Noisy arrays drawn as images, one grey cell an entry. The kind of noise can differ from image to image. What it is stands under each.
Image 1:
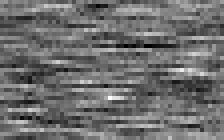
streaked along the rows
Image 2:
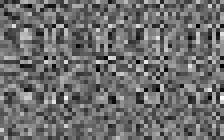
low rank plus noise
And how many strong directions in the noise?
one
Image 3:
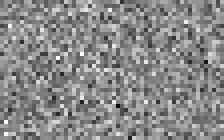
independent entries
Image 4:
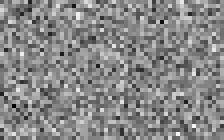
independent entries
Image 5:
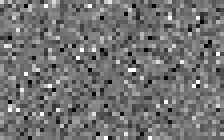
heavy tails
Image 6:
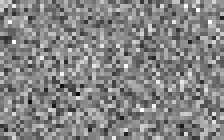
independent entries
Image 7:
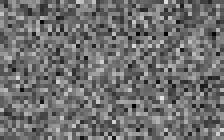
independent entries
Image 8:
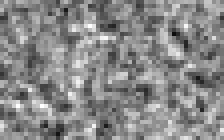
blotchy
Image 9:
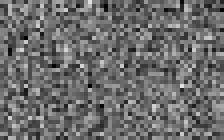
low rank plus noise
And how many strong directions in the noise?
five to eight
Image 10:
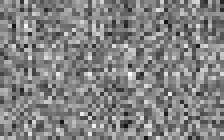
low rank plus noise
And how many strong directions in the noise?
two
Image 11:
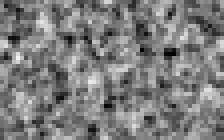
blotchy
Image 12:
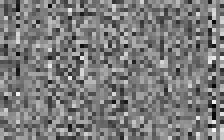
columns of uneven size
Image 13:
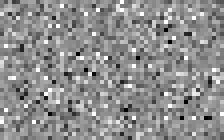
heavy tails
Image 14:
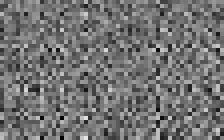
low rank plus noise
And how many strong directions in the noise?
two
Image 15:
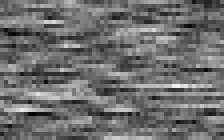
streaked along the rows
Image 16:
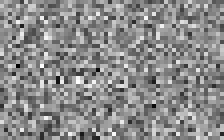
low rank plus noise
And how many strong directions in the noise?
five to eight
